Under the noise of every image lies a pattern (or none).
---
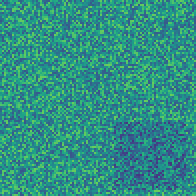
one block
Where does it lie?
bottom right
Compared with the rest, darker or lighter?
darker
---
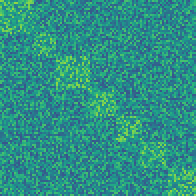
blocks along the diagonal
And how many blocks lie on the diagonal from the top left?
7
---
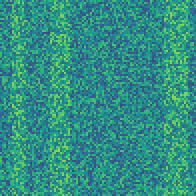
bands of columns
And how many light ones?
3
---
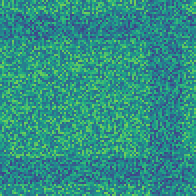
bands of rows crossing bands of columns
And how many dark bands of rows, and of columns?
2 and 1
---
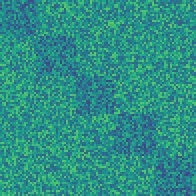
blocks along the diagonal
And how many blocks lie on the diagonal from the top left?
5
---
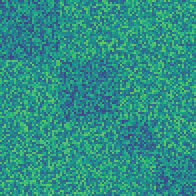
blocks along the diagonal
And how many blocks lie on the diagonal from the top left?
4
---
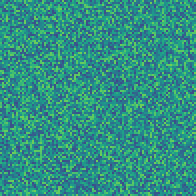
only noise
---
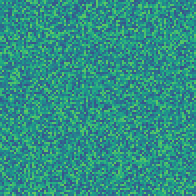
only noise
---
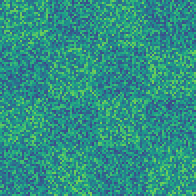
a checkerboard
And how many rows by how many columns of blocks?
4 by 4
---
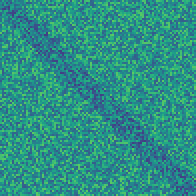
a diagonal band
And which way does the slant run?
top left to bottom right
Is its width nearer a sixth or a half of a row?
a sixth
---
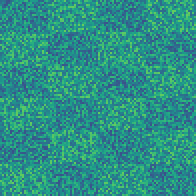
a checkerboard
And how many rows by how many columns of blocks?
6 by 4
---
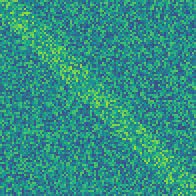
a diagonal band
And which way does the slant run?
top left to bottom right
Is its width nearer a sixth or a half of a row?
a sixth
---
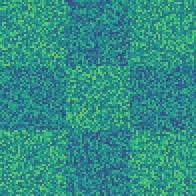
a checkerboard
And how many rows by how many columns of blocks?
3 by 3
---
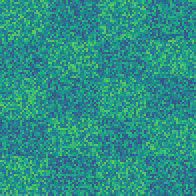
a checkerboard
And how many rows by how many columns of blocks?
5 by 4
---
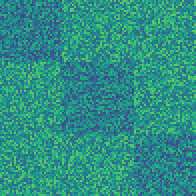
blocks along the diagonal
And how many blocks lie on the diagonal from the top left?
3
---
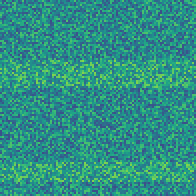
bands of rows
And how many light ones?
2
